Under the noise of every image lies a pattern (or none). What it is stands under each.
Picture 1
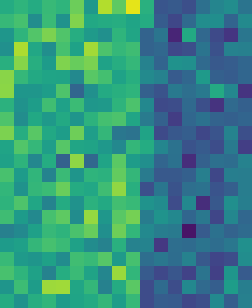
a sharp edge
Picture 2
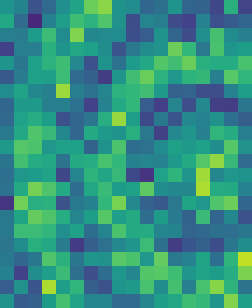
rings round one point
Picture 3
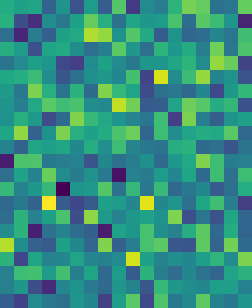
only noise
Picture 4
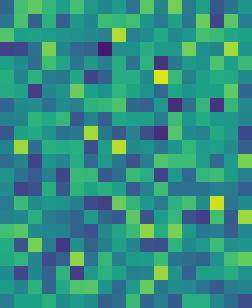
only noise
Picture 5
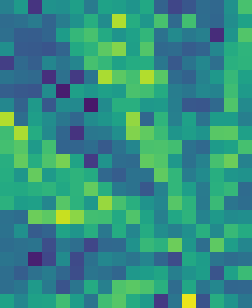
spokes from one point
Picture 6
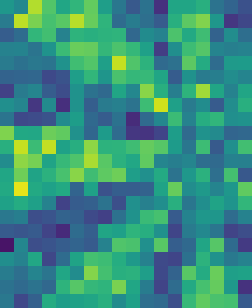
spokes from one point
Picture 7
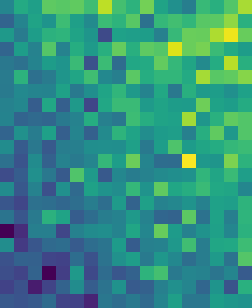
a smooth slope
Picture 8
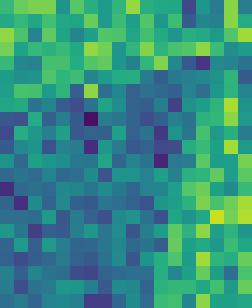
spokes from one point
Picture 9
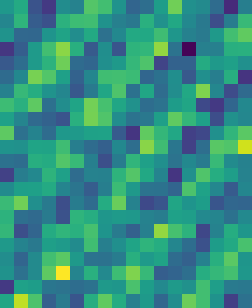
diagonal stripes
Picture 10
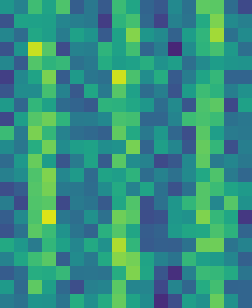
vertical stripes
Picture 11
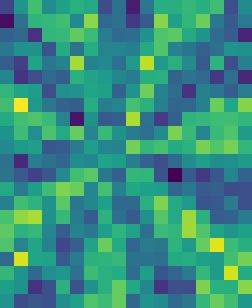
spokes from one point
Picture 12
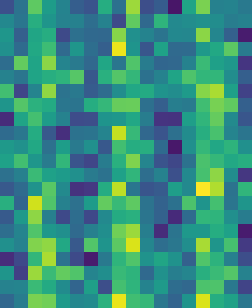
vertical stripes
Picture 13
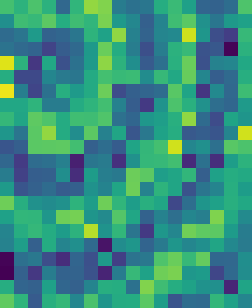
rings round one point
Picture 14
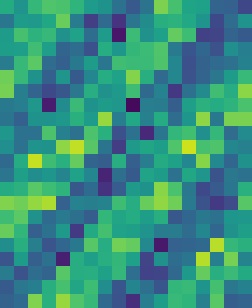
diagonal stripes
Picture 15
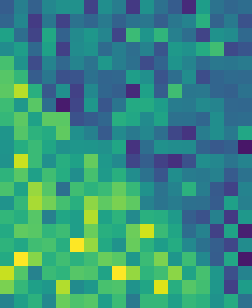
a sharp edge
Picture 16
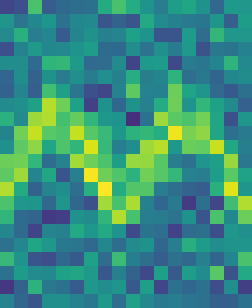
a wavy band
